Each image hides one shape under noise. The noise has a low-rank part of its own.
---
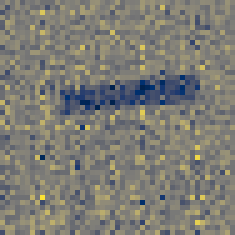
bar
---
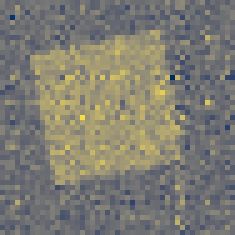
square
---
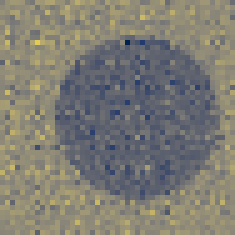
disc
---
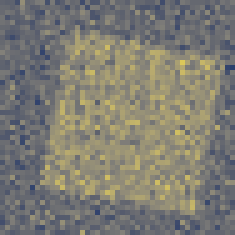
square
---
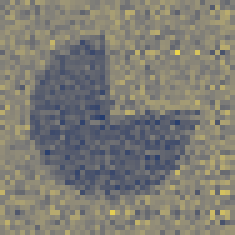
disc with a wedge cut out
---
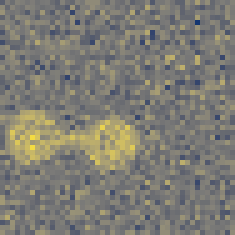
dumbbell
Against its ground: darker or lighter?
lighter
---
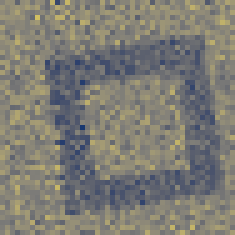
square frame
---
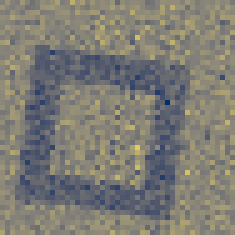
square frame
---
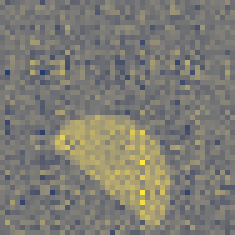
half disc
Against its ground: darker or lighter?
lighter
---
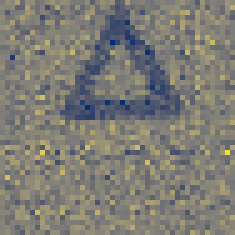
triangle frame
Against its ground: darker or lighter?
darker
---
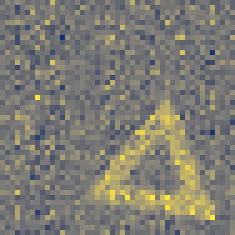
triangle frame
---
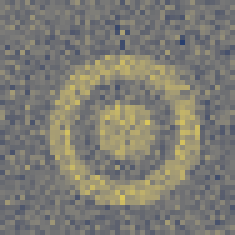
bullseye
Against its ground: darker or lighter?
lighter
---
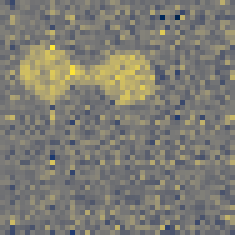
dumbbell
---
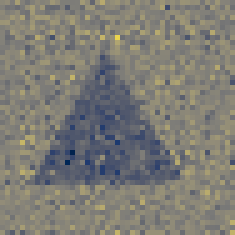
triangle
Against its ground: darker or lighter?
darker
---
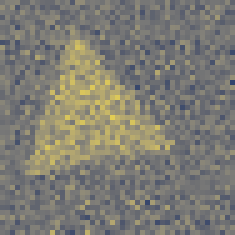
triangle
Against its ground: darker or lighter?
lighter
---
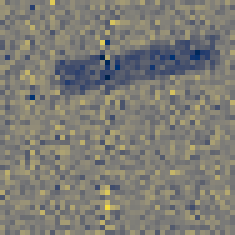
bar
